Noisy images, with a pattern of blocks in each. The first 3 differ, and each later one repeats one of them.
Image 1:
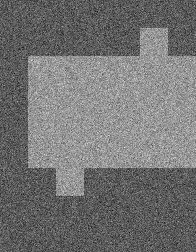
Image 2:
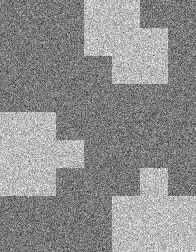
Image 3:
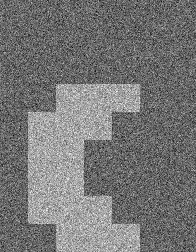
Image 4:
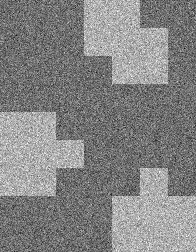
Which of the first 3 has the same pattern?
2
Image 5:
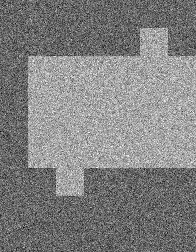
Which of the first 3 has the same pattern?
1
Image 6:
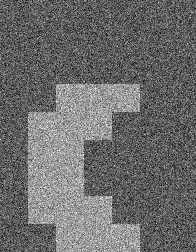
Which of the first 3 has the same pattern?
3
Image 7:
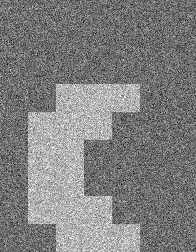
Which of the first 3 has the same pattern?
3
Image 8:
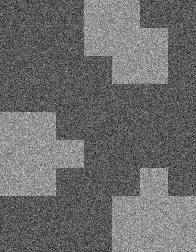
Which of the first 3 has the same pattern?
2
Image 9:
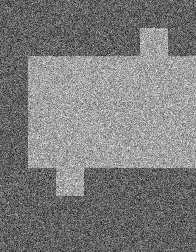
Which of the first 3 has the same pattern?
1
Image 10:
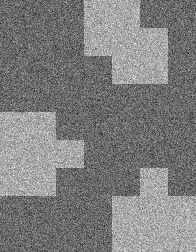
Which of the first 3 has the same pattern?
2
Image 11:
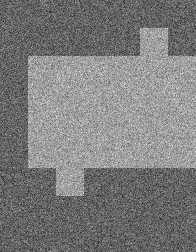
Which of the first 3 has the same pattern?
1
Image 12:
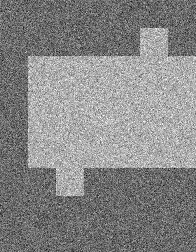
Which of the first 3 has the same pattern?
1
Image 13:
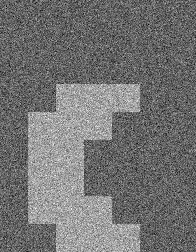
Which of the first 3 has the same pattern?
3
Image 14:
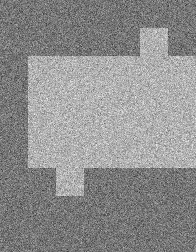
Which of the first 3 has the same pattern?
1
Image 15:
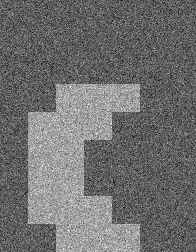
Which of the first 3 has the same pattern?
3
